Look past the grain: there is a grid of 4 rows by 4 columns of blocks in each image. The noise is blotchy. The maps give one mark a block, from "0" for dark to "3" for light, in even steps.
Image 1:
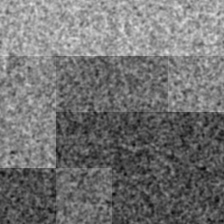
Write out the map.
3 3 3 3
2 1 1 2
2 0 0 0
0 1 0 0
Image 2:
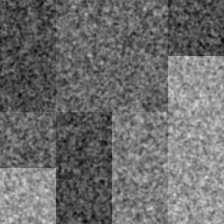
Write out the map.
0 1 1 0
0 1 1 3
1 0 2 3
3 0 2 3
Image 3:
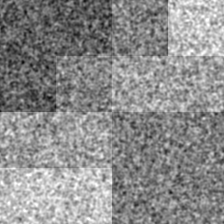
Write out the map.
0 0 1 3
0 1 2 2
2 2 1 1
3 3 1 1
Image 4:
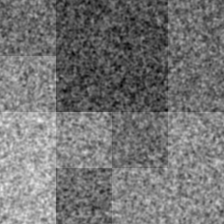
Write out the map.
1 0 0 1
2 0 0 1
3 2 1 2
3 1 2 2
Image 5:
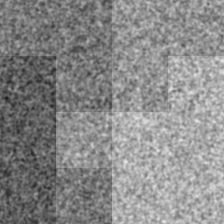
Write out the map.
1 1 2 2
0 1 2 3
0 2 3 3
0 1 3 3
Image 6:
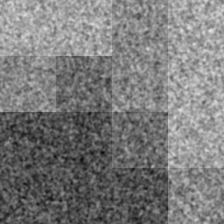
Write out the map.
3 3 2 3
2 1 2 3
0 0 1 3
0 0 0 2
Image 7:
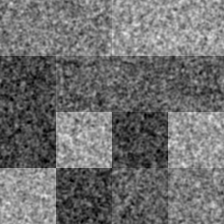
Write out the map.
2 2 3 3
0 1 1 1
0 3 0 3
3 0 1 2
